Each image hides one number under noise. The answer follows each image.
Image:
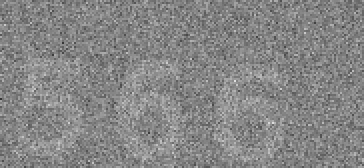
566
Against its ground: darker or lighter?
lighter
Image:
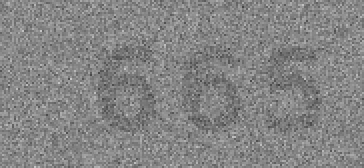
665
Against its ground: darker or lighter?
darker
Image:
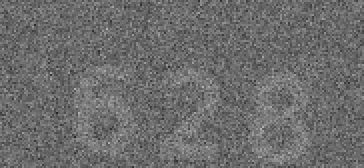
628
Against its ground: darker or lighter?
lighter
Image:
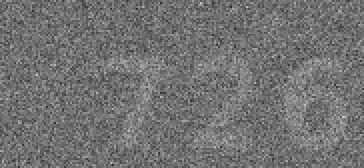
726
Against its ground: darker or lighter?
lighter
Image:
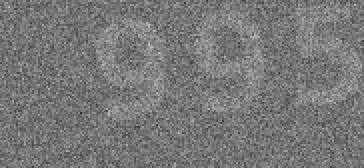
995
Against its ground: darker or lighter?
lighter
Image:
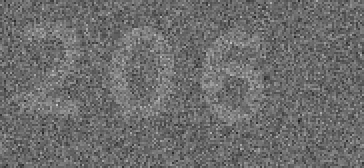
206
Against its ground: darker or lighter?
lighter
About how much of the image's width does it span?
two thirds
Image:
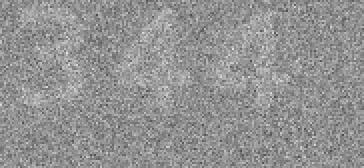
344
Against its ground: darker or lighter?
lighter
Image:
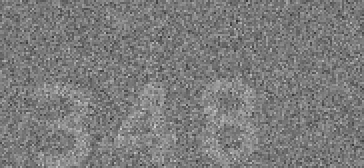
348
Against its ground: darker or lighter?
lighter
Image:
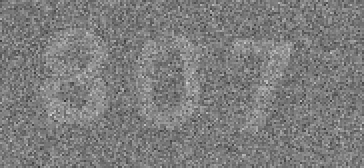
807
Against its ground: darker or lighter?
lighter
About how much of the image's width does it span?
two thirds
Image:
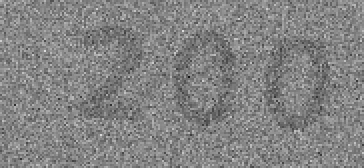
200
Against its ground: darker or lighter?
darker
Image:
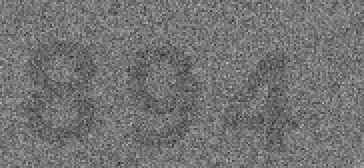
894
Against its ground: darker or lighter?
darker
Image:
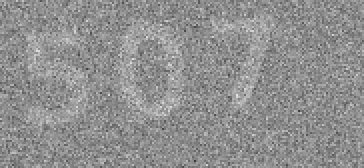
507
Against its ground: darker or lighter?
lighter
